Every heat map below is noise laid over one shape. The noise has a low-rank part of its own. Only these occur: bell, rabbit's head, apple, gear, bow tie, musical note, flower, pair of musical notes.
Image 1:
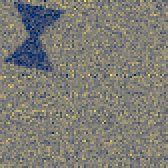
bow tie
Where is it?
top left
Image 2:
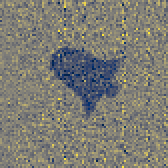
bell
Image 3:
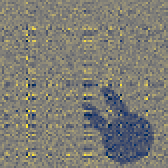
rabbit's head
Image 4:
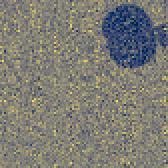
apple
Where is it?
top right
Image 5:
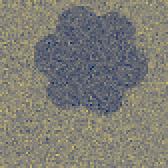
flower
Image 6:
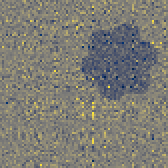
flower
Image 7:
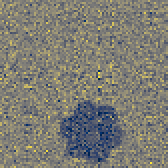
flower
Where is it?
bottom middle
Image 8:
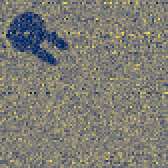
rabbit's head
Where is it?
top left
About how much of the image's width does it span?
a third
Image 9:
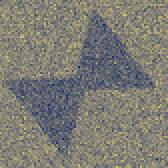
bow tie
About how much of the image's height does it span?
nearly all
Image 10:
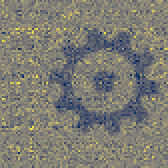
gear
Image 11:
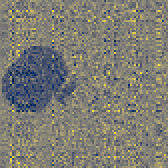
apple
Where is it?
middle left
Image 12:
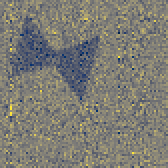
bow tie
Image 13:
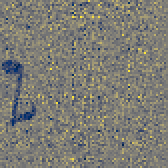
musical note
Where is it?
middle left
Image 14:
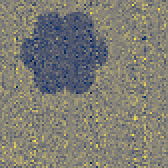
flower
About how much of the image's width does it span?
half
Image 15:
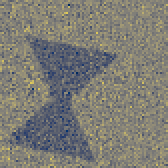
bow tie
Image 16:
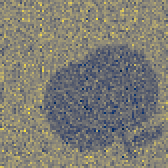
apple
